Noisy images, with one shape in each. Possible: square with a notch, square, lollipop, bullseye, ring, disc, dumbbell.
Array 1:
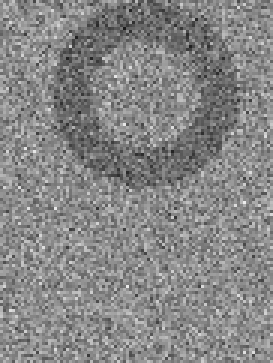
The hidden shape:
ring
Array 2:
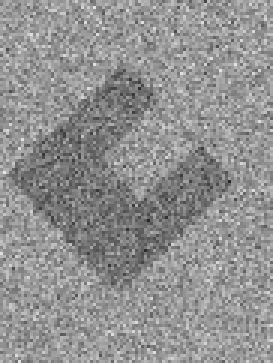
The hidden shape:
square with a notch
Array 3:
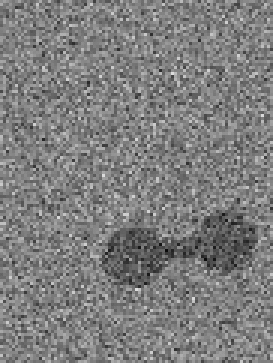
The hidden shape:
dumbbell
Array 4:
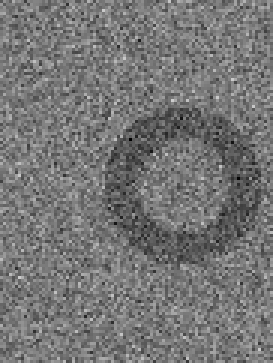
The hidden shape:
ring
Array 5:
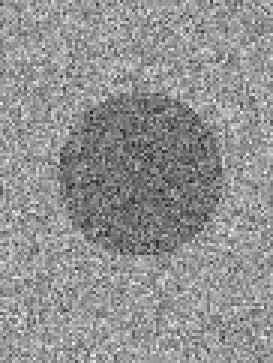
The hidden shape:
disc
